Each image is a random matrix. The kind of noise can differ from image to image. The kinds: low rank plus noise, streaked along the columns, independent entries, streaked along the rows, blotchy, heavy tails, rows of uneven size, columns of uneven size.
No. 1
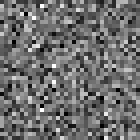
independent entries
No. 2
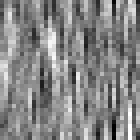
streaked along the columns
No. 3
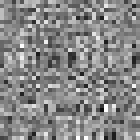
low rank plus noise
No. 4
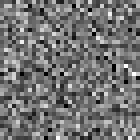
independent entries
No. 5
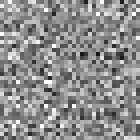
low rank plus noise
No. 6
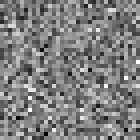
independent entries
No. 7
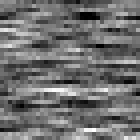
streaked along the rows
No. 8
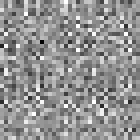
low rank plus noise
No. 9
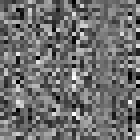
columns of uneven size
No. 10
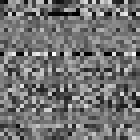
rows of uneven size
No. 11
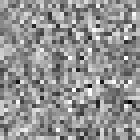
low rank plus noise
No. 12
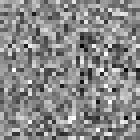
low rank plus noise
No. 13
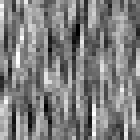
streaked along the columns
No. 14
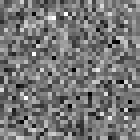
independent entries
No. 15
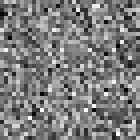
independent entries
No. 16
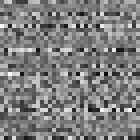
rows of uneven size
